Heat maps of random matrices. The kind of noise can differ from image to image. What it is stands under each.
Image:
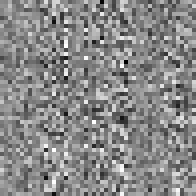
columns of uneven size
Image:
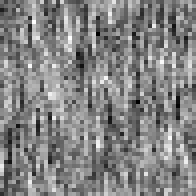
streaked along the columns
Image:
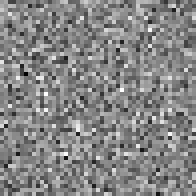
independent entries
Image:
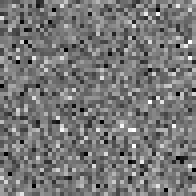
heavy tails
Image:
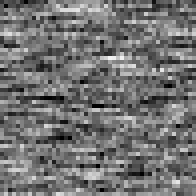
streaked along the rows
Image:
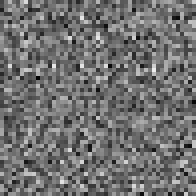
low rank plus noise
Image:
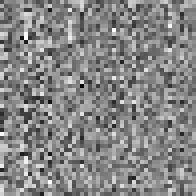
columns of uneven size
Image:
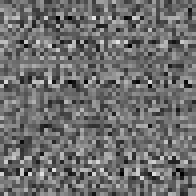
rows of uneven size
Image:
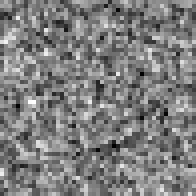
blotchy
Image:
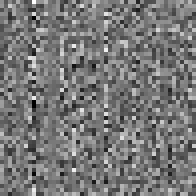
columns of uneven size
